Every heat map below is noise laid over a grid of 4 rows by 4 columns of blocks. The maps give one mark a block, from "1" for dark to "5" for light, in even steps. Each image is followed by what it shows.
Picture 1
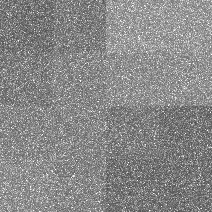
1 2 5 5
2 3 4 4
3 3 2 1
4 3 1 1
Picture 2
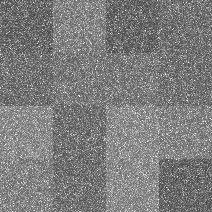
1 4 1 2
2 3 3 2
5 2 5 4
4 2 5 1
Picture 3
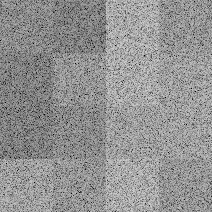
2 1 5 3
1 3 5 4
1 2 4 4
4 3 5 3
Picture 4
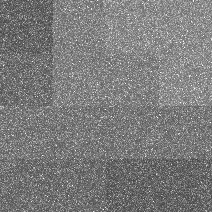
1 4 5 5
2 4 4 5
3 3 3 3
2 2 1 1
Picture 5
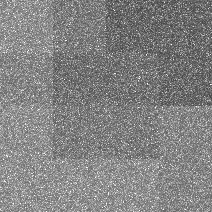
5 3 1 1
4 2 2 1
5 3 3 4
5 5 5 4
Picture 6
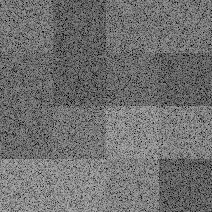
3 1 3 3
2 1 2 1
2 3 5 4
5 5 4 1
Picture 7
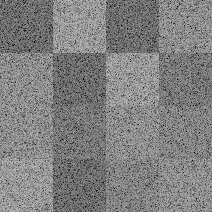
1 5 1 4
4 1 5 2
4 2 4 3
5 1 3 4
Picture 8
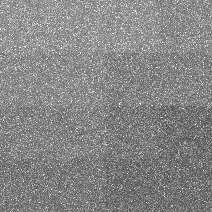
5 5 5 4
4 4 3 3
3 3 2 1
2 2 1 1
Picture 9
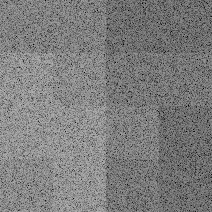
3 3 1 1
5 4 2 2
5 5 3 1
4 5 2 1
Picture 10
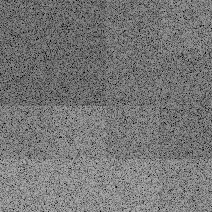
1 1 2 3
1 1 2 2
3 4 3 2
5 5 5 4
